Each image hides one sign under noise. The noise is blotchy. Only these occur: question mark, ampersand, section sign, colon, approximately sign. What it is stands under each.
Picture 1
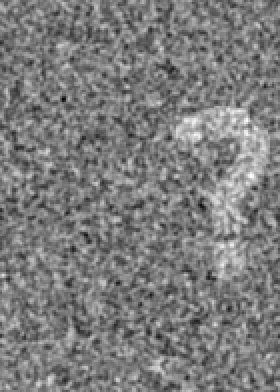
question mark
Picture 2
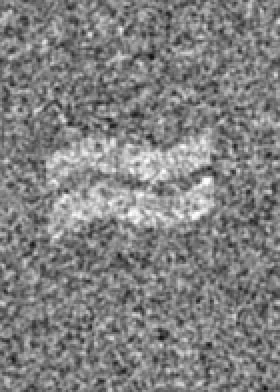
approximately sign
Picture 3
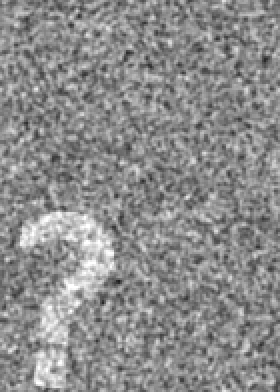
question mark
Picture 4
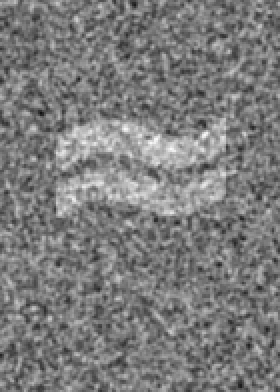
approximately sign
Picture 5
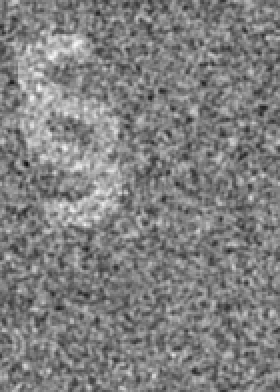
section sign
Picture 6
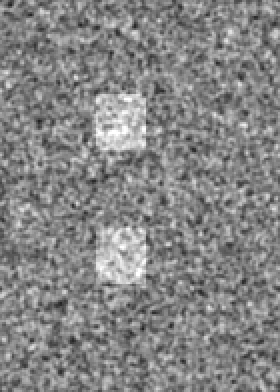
colon
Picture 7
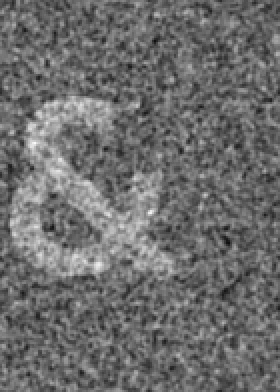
ampersand
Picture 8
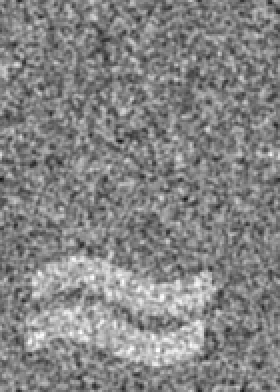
approximately sign
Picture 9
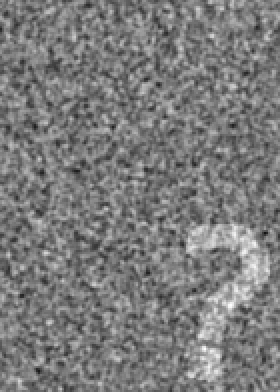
question mark
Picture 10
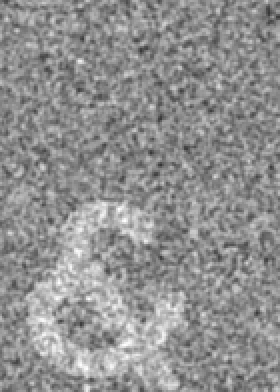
ampersand
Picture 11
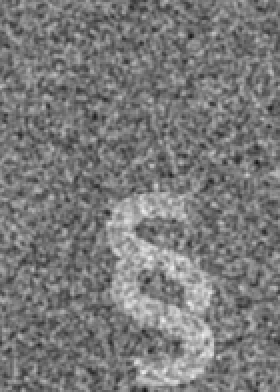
section sign
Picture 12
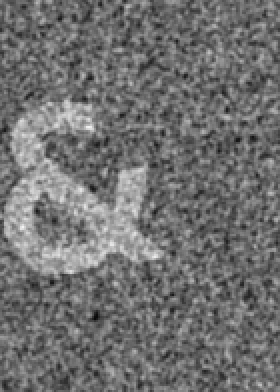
ampersand
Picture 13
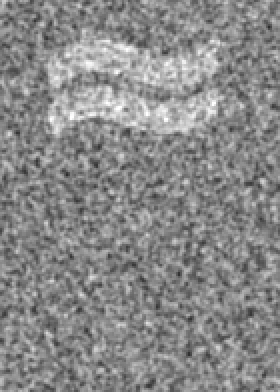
approximately sign
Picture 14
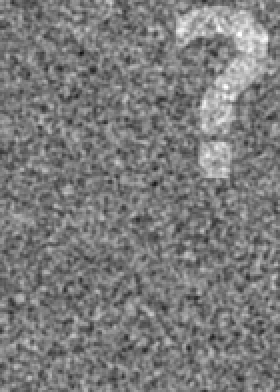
question mark
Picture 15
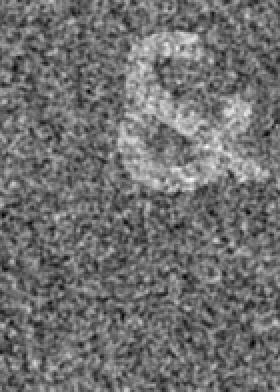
ampersand
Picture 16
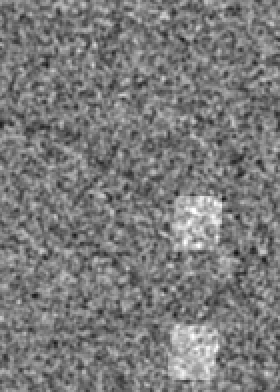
colon
